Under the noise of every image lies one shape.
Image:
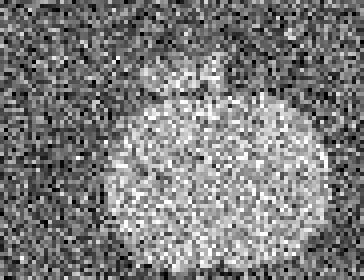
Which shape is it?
apple
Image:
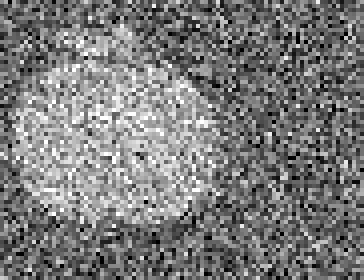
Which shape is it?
apple
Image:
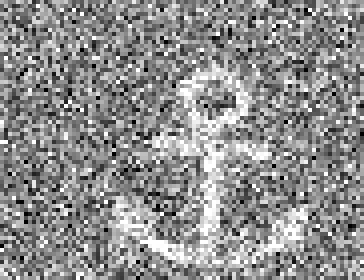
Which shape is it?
anchor
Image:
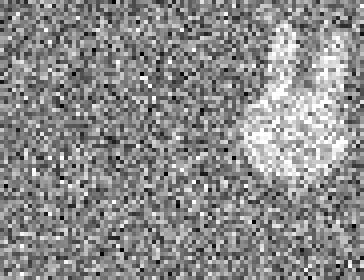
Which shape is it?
rabbit's head
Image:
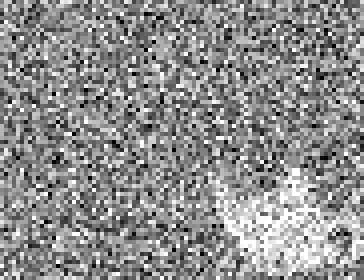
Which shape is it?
teapot
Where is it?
bottom right
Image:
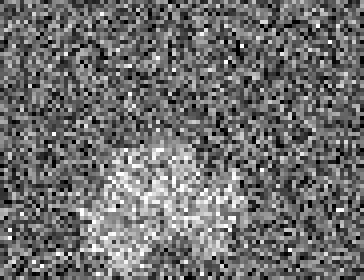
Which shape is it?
car
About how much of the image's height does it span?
half
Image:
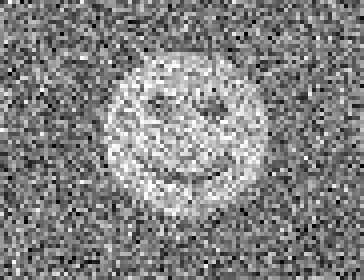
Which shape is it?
smiling face
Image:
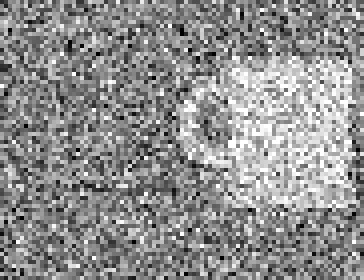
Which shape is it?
cup
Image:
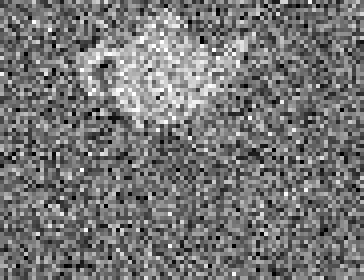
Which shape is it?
teapot
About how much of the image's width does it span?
half
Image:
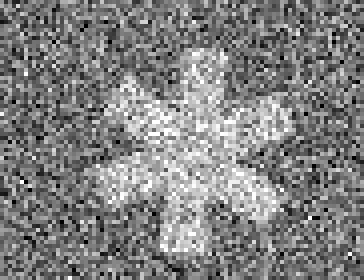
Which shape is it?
asterisk
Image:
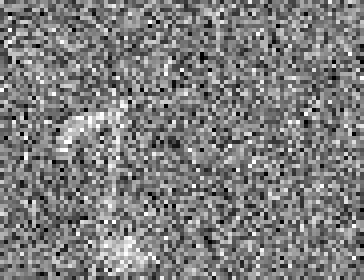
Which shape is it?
musical note
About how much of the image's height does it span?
two thirds
